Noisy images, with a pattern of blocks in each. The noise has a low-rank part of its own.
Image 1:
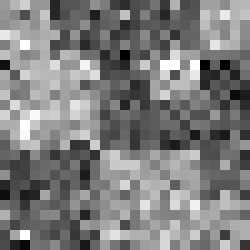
mirrored about the diagonal from the bottom left
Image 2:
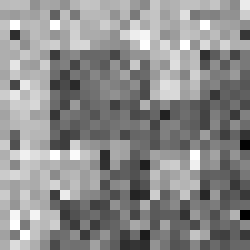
mirrored about the diagonal from the top left
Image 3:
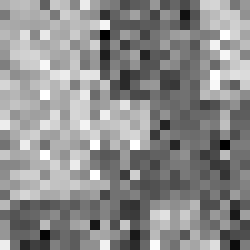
no symmetry
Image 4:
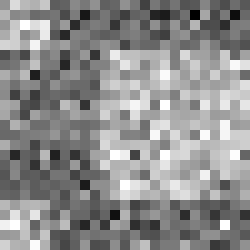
top and bottom mirror each other
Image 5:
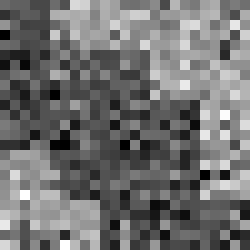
mirrored about the diagonal from the bottom left
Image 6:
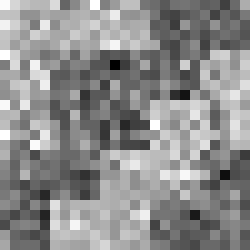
mirrored about the diagonal from the top left
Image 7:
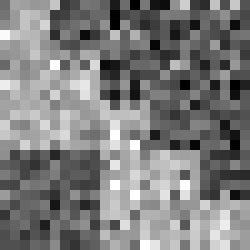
mirrored about the diagonal from the bottom left
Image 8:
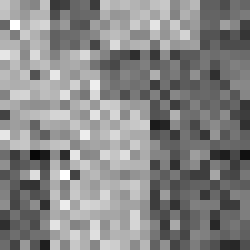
no symmetry
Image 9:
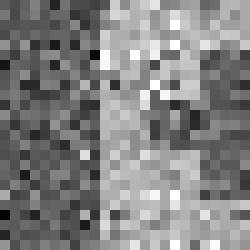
top and bottom mirror each other
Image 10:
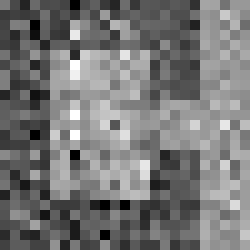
top and bottom mirror each other
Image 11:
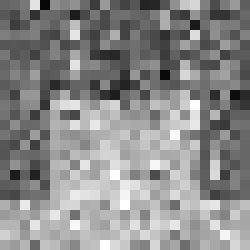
left and right mirror each other
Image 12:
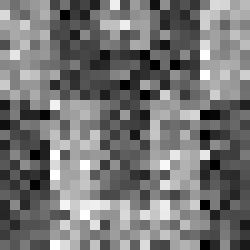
left and right mirror each other
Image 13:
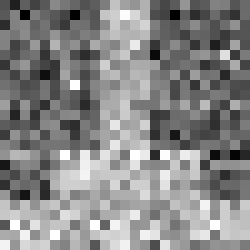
left and right mirror each other
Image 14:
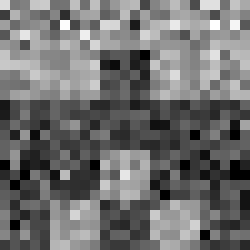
left and right mirror each other
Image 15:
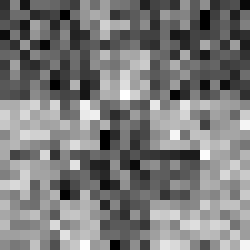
left and right mirror each other
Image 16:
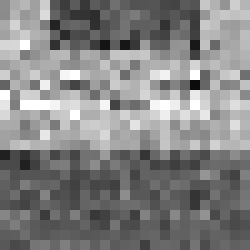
left and right mirror each other
